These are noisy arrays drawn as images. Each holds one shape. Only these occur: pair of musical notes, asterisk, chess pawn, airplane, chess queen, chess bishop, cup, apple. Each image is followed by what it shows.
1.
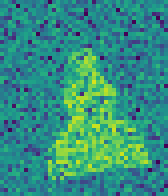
chess pawn
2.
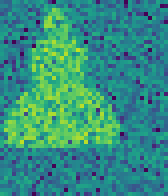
chess pawn
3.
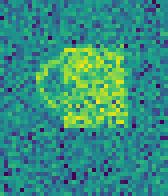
cup
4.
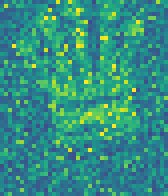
chess queen
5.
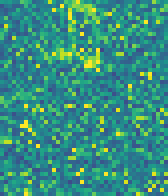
pair of musical notes
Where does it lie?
top middle
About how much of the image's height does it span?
a third
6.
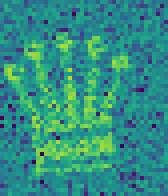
chess queen
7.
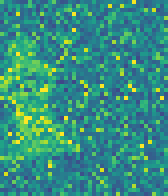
chess bishop
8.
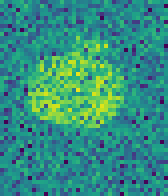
apple
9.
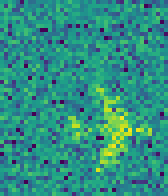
airplane
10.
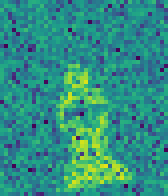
chess bishop
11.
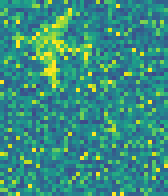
airplane
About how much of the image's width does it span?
half
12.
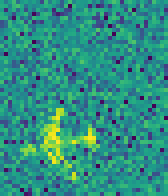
airplane
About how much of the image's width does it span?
half
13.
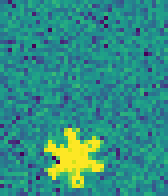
asterisk
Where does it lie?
bottom middle
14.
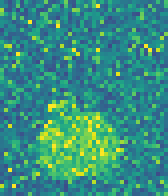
apple
